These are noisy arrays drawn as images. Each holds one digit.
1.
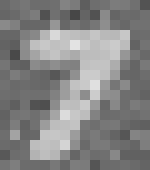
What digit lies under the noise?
7
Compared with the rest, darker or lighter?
lighter
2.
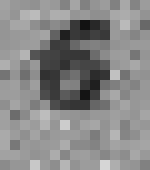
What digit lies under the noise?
6
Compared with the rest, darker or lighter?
darker
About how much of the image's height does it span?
half
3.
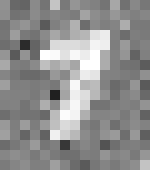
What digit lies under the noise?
7
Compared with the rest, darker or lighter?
lighter
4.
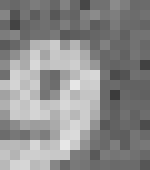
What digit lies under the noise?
9
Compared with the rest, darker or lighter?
lighter
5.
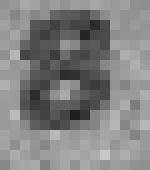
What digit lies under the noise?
8
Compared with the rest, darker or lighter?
darker
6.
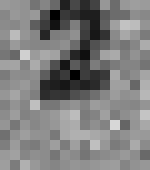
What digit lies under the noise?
2
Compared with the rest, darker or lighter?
darker
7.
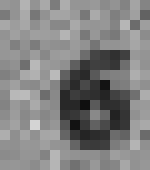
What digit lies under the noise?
6
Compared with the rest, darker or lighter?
darker
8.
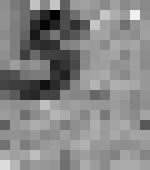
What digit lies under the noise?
5
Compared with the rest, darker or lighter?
darker
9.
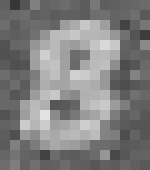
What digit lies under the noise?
8
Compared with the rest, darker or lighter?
lighter
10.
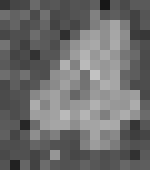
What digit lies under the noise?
4
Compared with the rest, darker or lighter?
lighter
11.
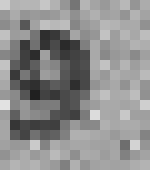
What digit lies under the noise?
9
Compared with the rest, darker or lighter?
darker
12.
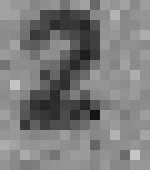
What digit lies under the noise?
2
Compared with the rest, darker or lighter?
darker
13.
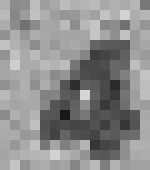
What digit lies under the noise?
4
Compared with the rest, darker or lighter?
darker
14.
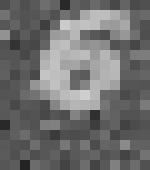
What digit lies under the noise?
6
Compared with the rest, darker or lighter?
lighter
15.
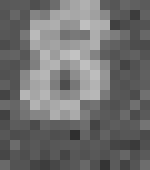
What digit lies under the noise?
8
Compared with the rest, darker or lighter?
lighter
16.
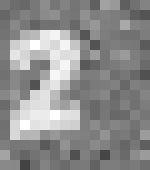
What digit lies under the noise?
2
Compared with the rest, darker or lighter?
lighter
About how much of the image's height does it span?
two thirds
